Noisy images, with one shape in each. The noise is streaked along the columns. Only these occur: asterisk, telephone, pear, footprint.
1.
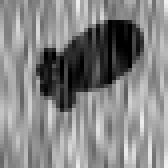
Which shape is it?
footprint
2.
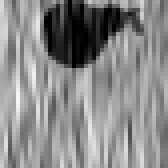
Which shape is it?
pear
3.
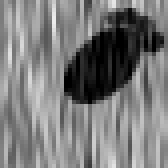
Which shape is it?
footprint
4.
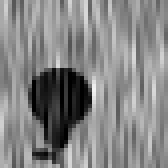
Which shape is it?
pear
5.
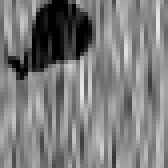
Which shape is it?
pear
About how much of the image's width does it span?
half
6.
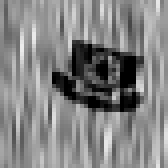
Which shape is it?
telephone
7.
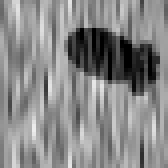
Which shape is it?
footprint
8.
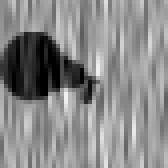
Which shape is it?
pear
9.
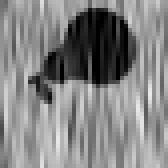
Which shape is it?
pear
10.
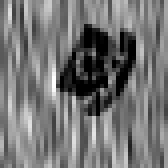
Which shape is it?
telephone
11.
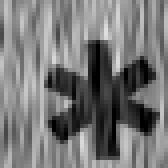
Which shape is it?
asterisk
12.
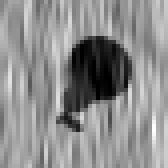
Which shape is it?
pear
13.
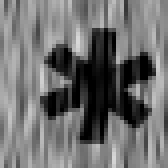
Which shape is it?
asterisk
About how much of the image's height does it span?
two thirds
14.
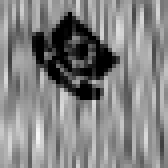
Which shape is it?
telephone
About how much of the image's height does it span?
half
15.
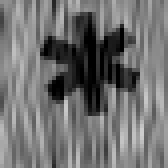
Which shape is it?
asterisk
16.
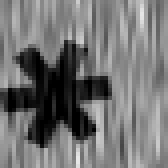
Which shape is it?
asterisk
